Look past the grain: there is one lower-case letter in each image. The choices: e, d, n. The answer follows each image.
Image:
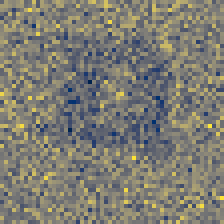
n
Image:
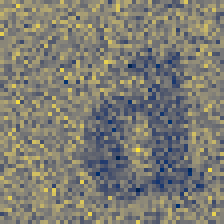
d
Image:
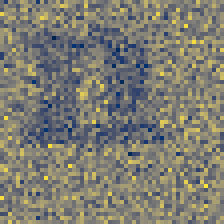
n
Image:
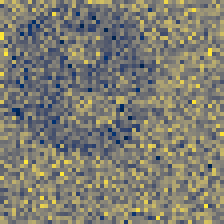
e
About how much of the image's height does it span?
two thirds
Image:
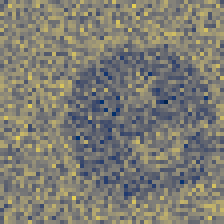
e
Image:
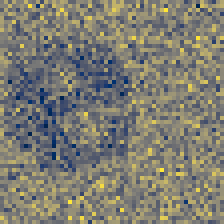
e
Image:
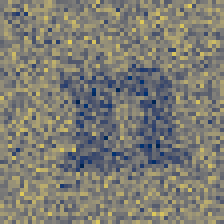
n
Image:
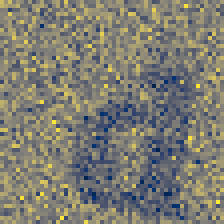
d
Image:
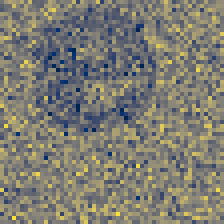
e
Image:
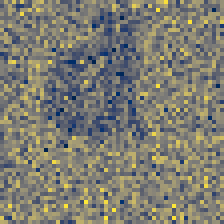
d
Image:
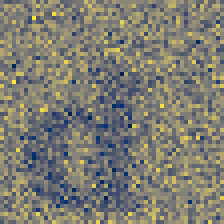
d
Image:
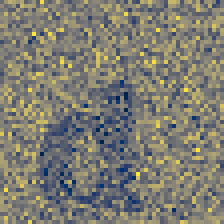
d
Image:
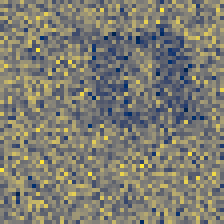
n
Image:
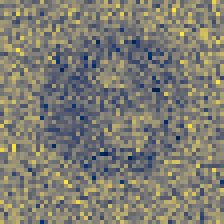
e
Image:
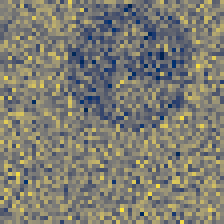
e
